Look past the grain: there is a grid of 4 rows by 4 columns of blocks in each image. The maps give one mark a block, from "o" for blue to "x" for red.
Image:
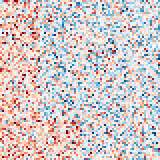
x o o o
x o o o
x o o o
x x o o
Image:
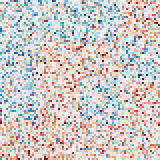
o o o x
o x x o
o x o x
x x x x
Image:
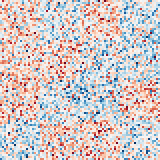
x o x o
x x o o
x o o x
o x x o
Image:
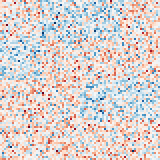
x o o x
o x x x
x x o o
x x x x
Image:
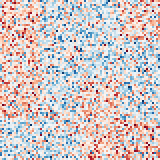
x o o x
x o o o
x o x o
o o x x
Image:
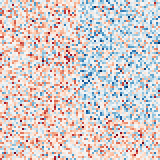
x x o o
x x o o
x x o o
x x x x
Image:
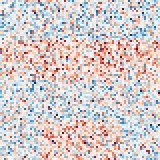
o o o o
x x x x
o o o o
o x x o
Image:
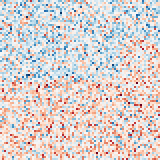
o o o o
o o o x
x x x x
x x x x
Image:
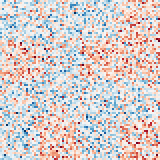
o o o x
x o x x
o o o o
o x o x
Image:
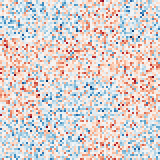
o o x o
x x x x
x o o x
o o x o
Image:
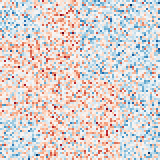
o x o o
x x o o
x x x o
o x x o
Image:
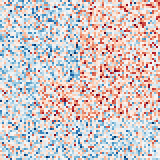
o o x x
o o x x
o x x x
o o o o
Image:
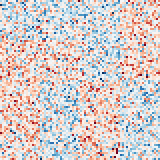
o o o x
x x o x
x o x o
x o x o
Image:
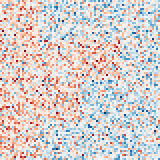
x o o o
x x x o
x x o o
x o o o
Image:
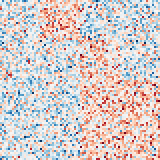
o x o o
o o x o
o o x x
o o x x
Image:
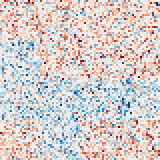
x x x x
o x x x
o o o o
x o x x
